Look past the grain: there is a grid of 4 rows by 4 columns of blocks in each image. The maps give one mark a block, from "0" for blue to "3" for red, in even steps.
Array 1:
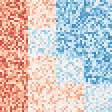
3 2 0 0
3 1 0 0
3 2 1 0
3 2 2 1
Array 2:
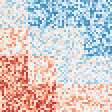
1 0 0 0
2 1 1 0
3 2 1 1
3 3 2 2
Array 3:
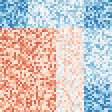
0 1 1 0
3 3 2 1
3 3 2 1
3 3 2 0
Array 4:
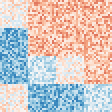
2 3 3 3
0 3 3 3
0 1 2 3
2 0 0 1
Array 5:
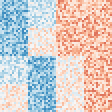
0 1 3 3
0 2 3 3
1 0 2 3
2 0 2 3
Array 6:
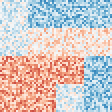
1 0 0 0
1 2 2 2
3 3 3 0
3 3 1 0
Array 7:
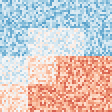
0 0 0 0
0 1 1 0
1 2 3 3
2 3 3 3
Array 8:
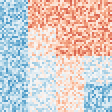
0 3 3 3
0 2 3 3
0 1 2 1
0 1 2 0
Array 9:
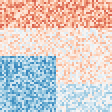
3 3 3 3
2 2 2 2
0 0 2 2
0 0 1 1
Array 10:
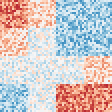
3 2 0 0
2 1 0 0
1 1 1 2
0 1 3 3
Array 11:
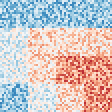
0 0 0 0
1 2 2 2
1 2 3 3
0 1 2 3
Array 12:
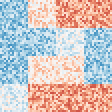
0 2 3 3
0 0 1 0
0 2 2 0
1 3 3 3
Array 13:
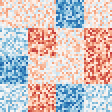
2 2 0 2
1 3 2 3
0 2 2 3
1 3 0 1
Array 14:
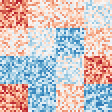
3 2 2 1
2 1 0 2
0 0 1 3
3 0 2 0
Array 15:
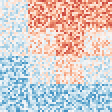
1 3 3 3
1 2 3 2
0 1 2 1
0 0 0 0
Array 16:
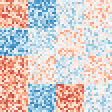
3 0 1 2
0 1 2 1
3 2 1 2
3 0 3 1
